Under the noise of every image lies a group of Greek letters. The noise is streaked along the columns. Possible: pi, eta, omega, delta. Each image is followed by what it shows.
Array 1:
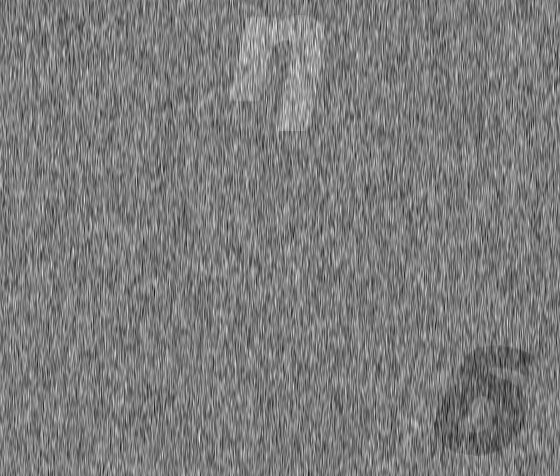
top middle: light eta; bottom right: dark delta
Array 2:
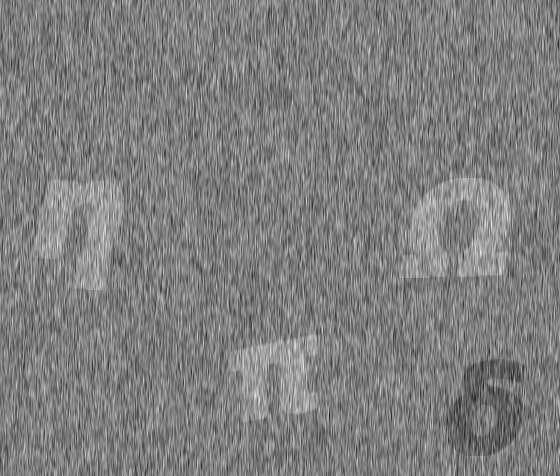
middle left: light eta; middle right: light omega; bottom middle: light pi; bottom right: dark delta
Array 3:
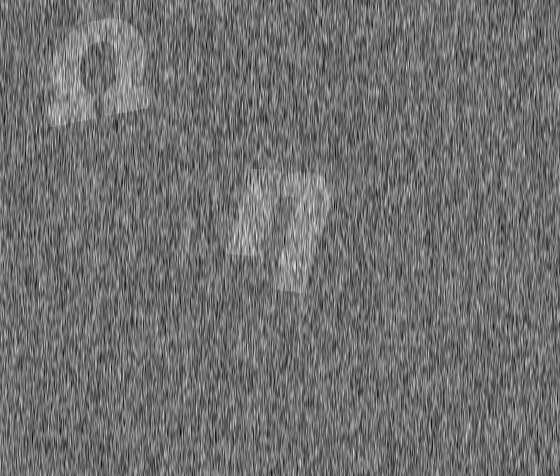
top left: light omega; centre: light eta
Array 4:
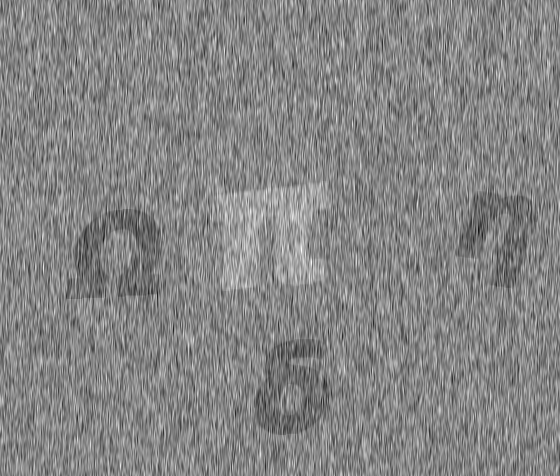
middle left: dark omega; centre: light pi; middle right: dark eta; bottom middle: dark delta
